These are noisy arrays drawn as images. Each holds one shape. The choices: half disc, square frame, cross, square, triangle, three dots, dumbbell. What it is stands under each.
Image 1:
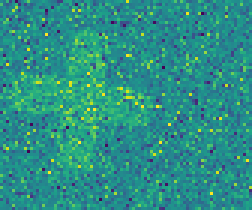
cross
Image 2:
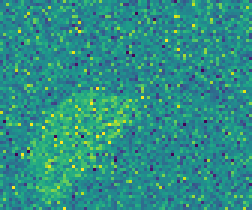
half disc
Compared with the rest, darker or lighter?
lighter
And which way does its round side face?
up and left
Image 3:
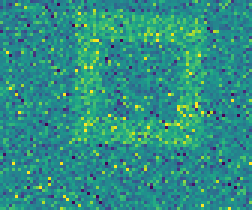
square frame
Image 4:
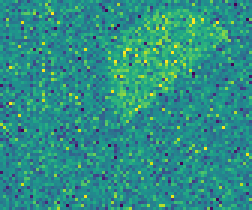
half disc
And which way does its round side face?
up and left
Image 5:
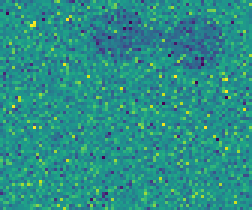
dumbbell
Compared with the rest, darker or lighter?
darker
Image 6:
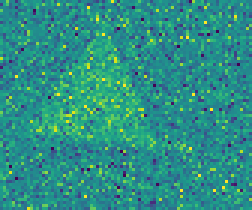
triangle
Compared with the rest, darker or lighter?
lighter
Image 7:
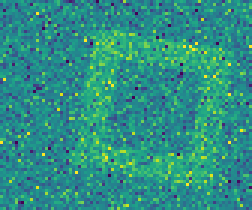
square frame
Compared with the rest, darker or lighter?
lighter
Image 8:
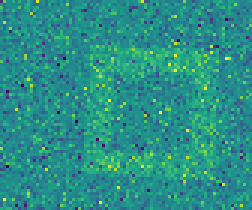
square frame
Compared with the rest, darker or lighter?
lighter
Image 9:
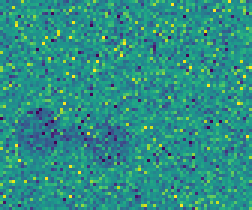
dumbbell
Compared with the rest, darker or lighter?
darker
